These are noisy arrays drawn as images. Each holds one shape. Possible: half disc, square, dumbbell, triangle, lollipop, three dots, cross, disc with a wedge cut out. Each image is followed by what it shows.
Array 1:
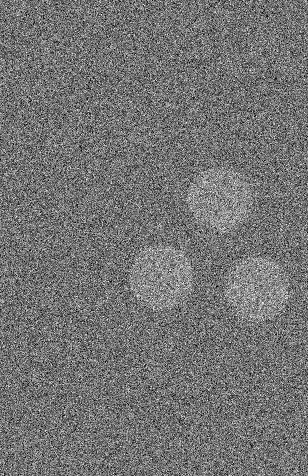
three dots
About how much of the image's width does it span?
half
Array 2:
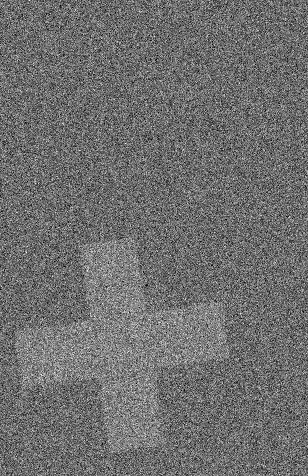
cross
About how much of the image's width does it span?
two thirds
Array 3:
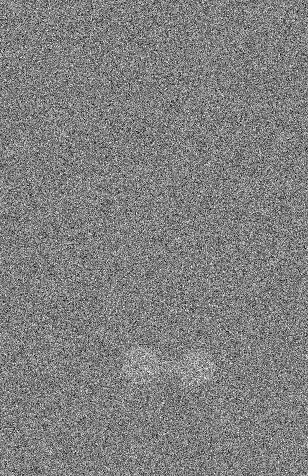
dumbbell
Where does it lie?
bottom middle
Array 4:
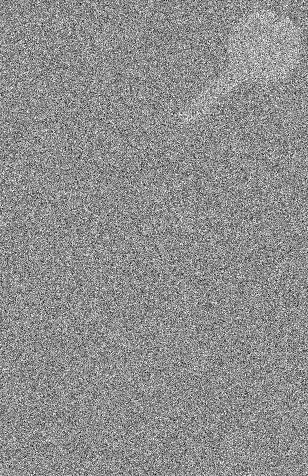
lollipop
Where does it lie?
top right
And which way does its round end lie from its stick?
up and right
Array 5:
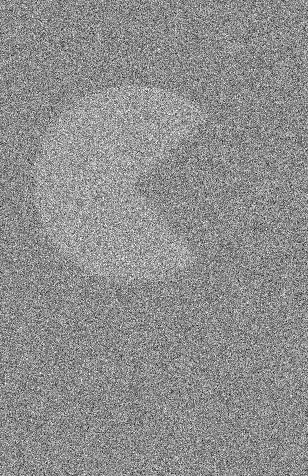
disc with a wedge cut out
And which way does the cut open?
right
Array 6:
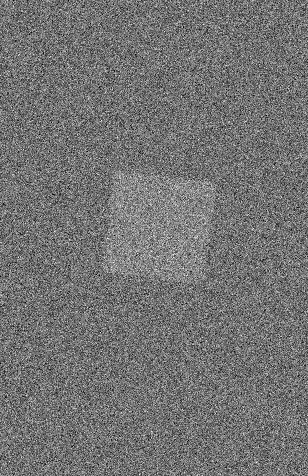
square
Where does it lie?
centre
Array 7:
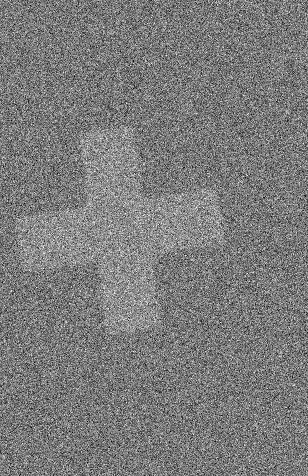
cross
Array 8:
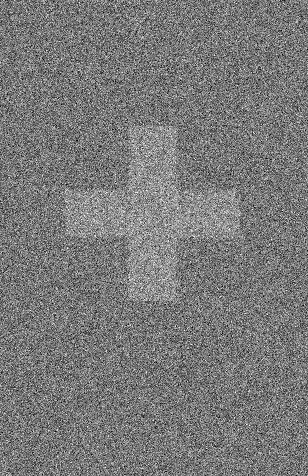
cross
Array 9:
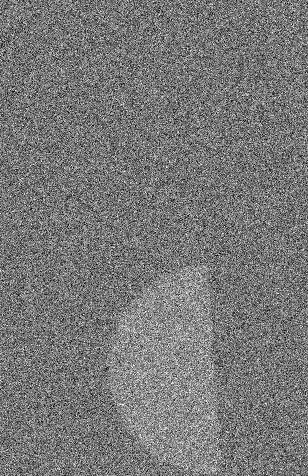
half disc
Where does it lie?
bottom middle
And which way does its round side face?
left
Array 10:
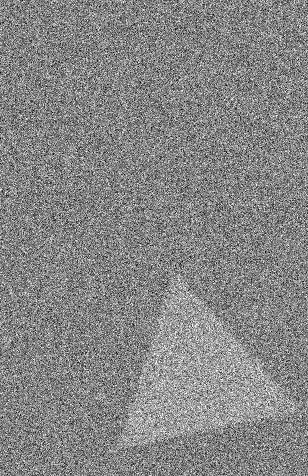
triangle
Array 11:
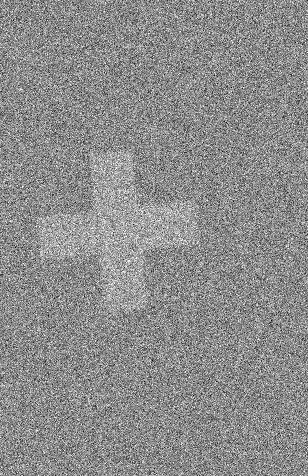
cross
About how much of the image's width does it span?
half
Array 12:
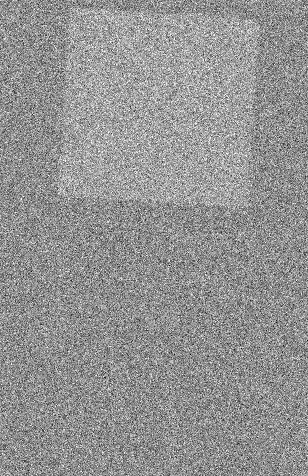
square
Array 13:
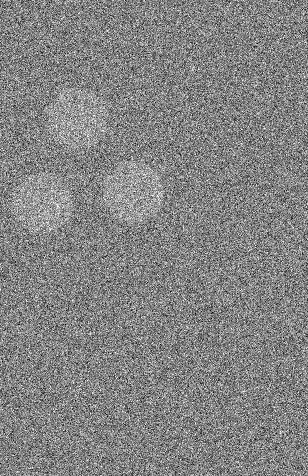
three dots
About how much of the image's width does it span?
half
